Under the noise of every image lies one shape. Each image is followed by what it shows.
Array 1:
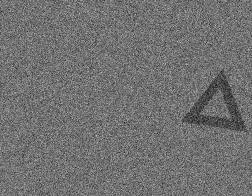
triangle frame
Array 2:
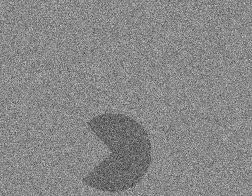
disc with a wedge cut out
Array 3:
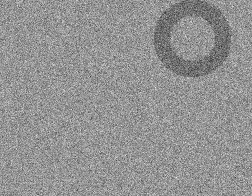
ring
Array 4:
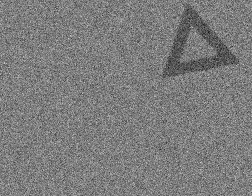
triangle frame
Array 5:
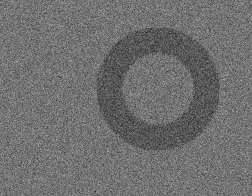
ring
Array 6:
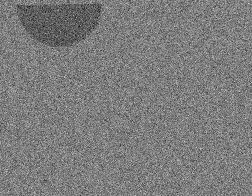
half disc
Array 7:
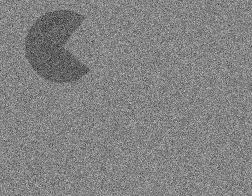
disc with a wedge cut out
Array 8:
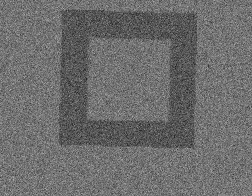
square frame
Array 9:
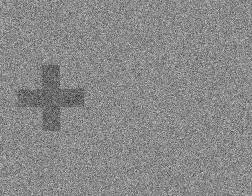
cross
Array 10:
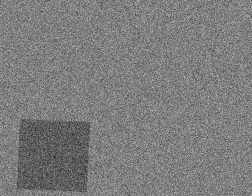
square
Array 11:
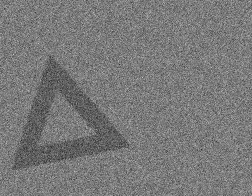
triangle frame
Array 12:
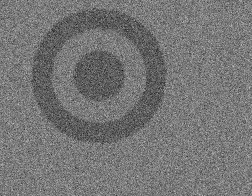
bullseye
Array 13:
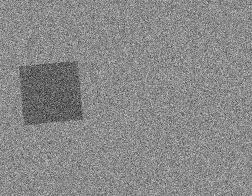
square
